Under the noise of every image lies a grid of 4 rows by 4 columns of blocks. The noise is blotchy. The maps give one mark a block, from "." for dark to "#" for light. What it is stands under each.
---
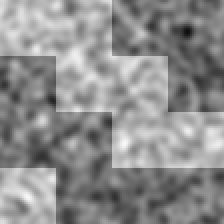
##..
.##.
..##
#...
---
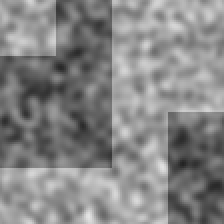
#.##
..##
..#.
###.
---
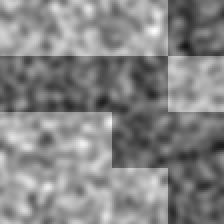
###.
...#
##..
###.
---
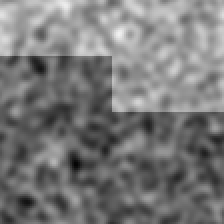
####
..##
....
....
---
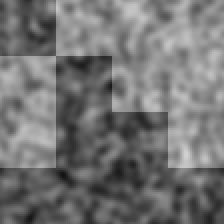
.###
#.##
#..#
....
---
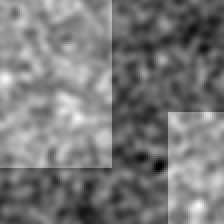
##..
##..
##.#
...#
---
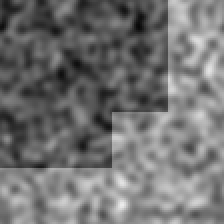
...#
...#
..##
####
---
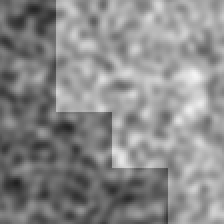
.###
.###
..##
...#
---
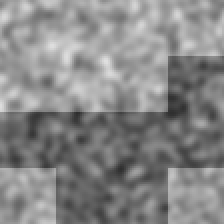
####
###.
....
#..#
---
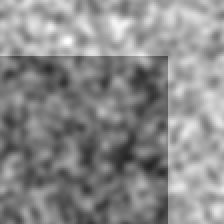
####
...#
...#
...#
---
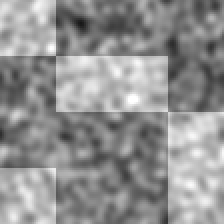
#...
.##.
...#
#..#
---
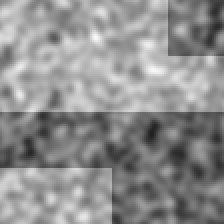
###.
####
....
##..
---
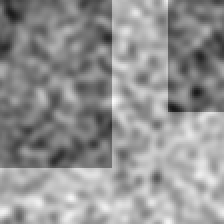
..#.
..#.
..##
####
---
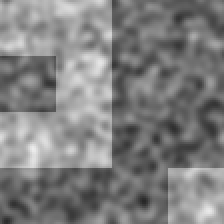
##..
.#..
##..
...#
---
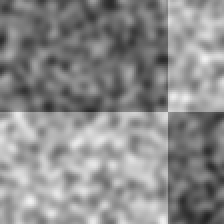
...#
...#
###.
###.
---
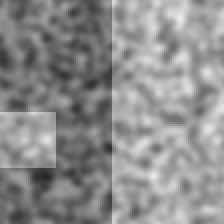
..##
..##
#.##
..##
